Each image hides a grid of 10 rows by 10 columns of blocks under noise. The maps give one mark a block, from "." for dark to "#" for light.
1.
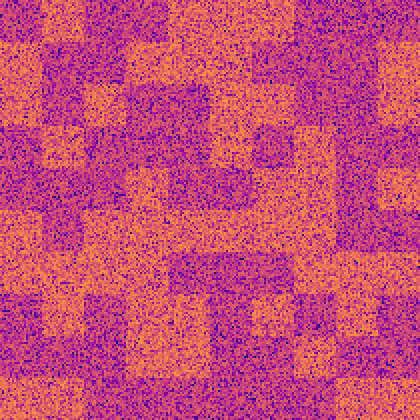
. # . . # # # . . .
# . . # # # . . . #
# . # . . # # . . #
. # . . . # . # . .
. . . # . . # # . #
# . # # # # # # . .
# # # # . . . # # #
. # . # # . # . # .
. . . # # . . # . .
# # . . . . . . # #
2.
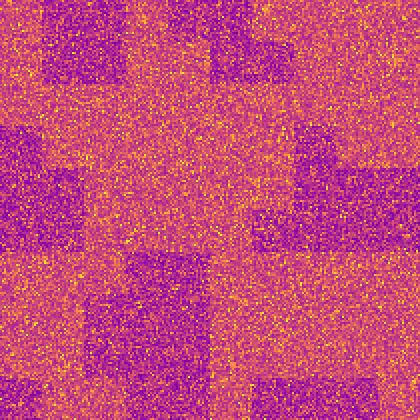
# . . # . . # # # #
# . . # # . . # # #
# # # # # # # # # #
. # # # # # # . # #
. . # # # # # . . .
. . # # # # . . . .
# # # . . # # # # #
# # . . . # # # # #
# # . . . # # # # #
. # # . . # . . . #
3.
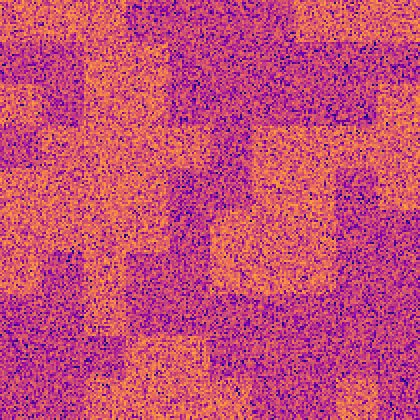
# # # . . . . # # #
. . # # . . . . . .
# . # # . . . . . #
. # # # # . # # # #
# # # # . . # # . #
# # # # . # # # . .
# . # . . # # # . .
. . # . . . . . . .
. . . # # . . . . .
. . # # # # . . # .
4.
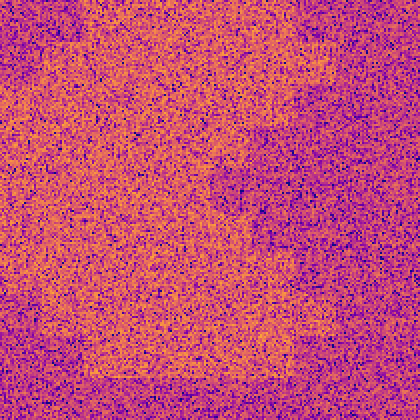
. . # # # # # . . .
. # # # # # # # . .
# # # # # # # . . .
# # # # # # . . . .
# # # # # . . . . .
# # # # # # . . . .
# # # # # # # . . .
. # # # # # # # . .
. . # # # # # . . .
. . . . . . . . . .
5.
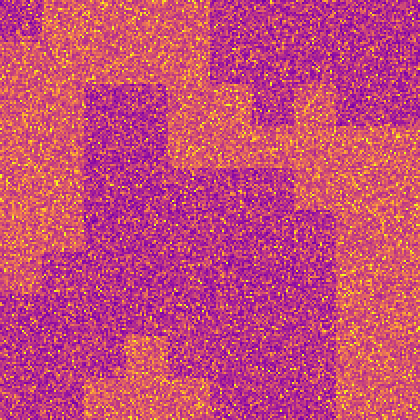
. # # # # . . . . .
# # # # # . . . . .
# # . . # # . # . .
# # . . # # # # # #
# # . . . . . # # #
# # . . . . . . # #
# . . . . . . . # #
. . . . . . . . # #
. . . # . . . . # #
. . # # # . . . # #
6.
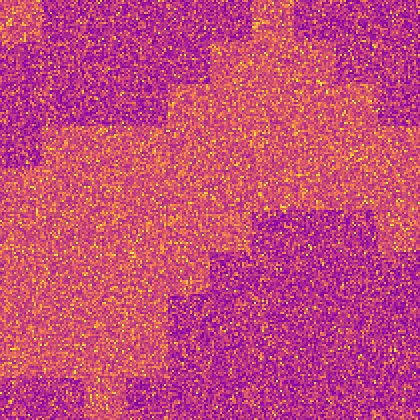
# . . . . . # . . .
. . . . . # # # . .
. . . . # # # # # .
. # # # # # # # # #
# # # # # # # # # #
# # # # # # . . . #
# # # # # . . . . .
# # # # . . . . . .
# # # # . . . . . .
. . # . . . . . . .
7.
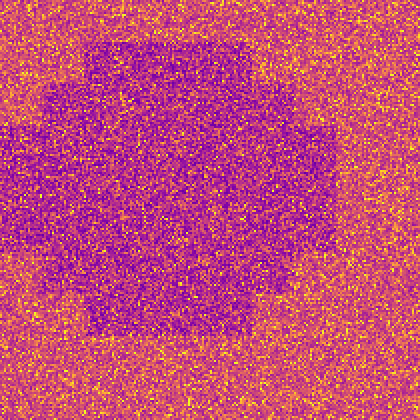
# # # # # # # # # #
# # . . . . # # # #
# . . . . . . # # #
. . . . . . . . # #
. . . . . . . . # #
. . . . . . . . # #
# . . . . . . # # #
# # . . . . # # # #
# # # # # # # # # #
# # # # # # # # # #
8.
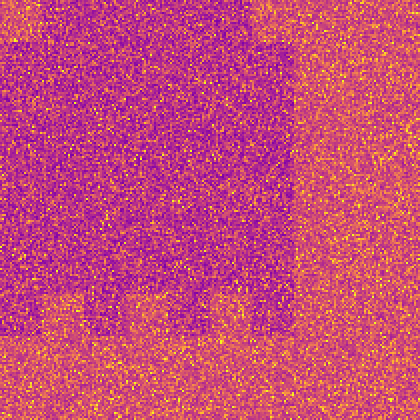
# . . . . . # # # #
. . . . . . . # # #
. . . . . . . # # #
. . . . . . . # # #
. . . . . . . # # #
. . . . . . . # # #
. . . . . . . # # #
. # . # . # . # # #
# # # # # # # # # #
# # # # # # # # # #
